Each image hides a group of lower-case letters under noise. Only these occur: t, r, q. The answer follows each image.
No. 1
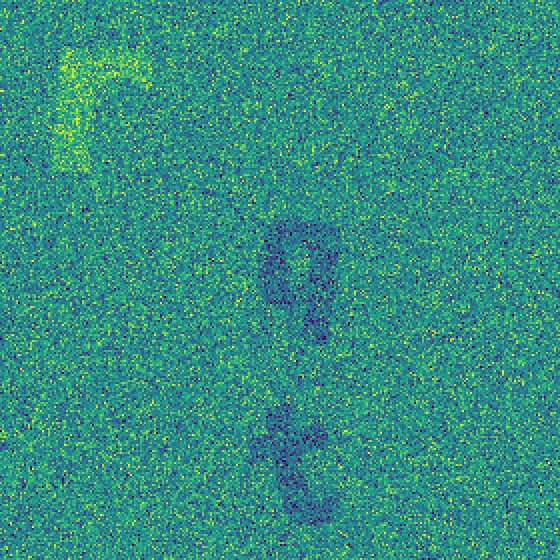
top left: light r; centre: dark q; bottom middle: dark t
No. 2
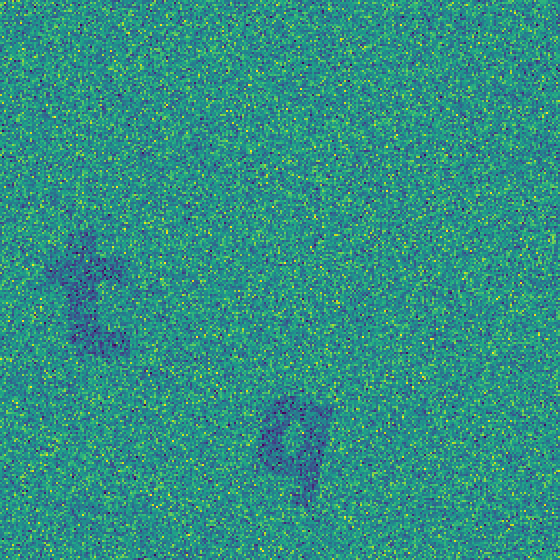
middle left: dark t; bottom middle: dark q
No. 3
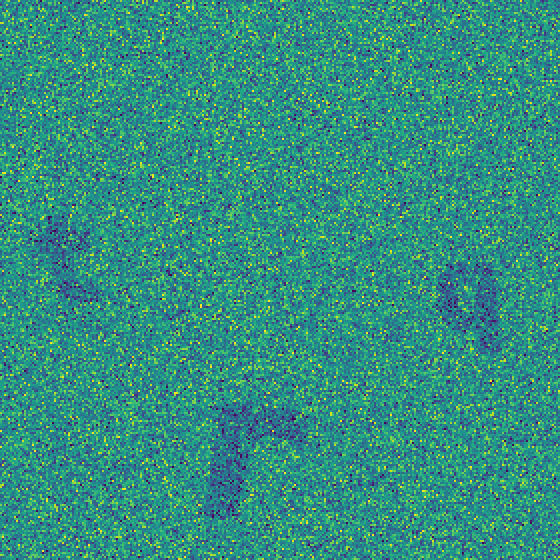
middle left: dark t; middle right: dark q; bottom middle: dark r
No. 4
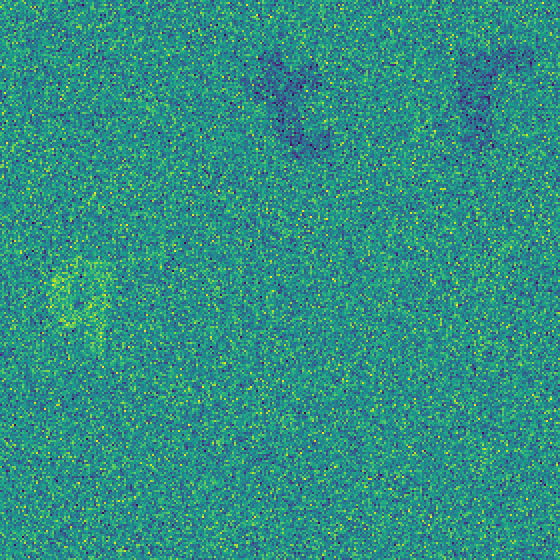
top middle: dark t; top right: dark r; middle left: light q
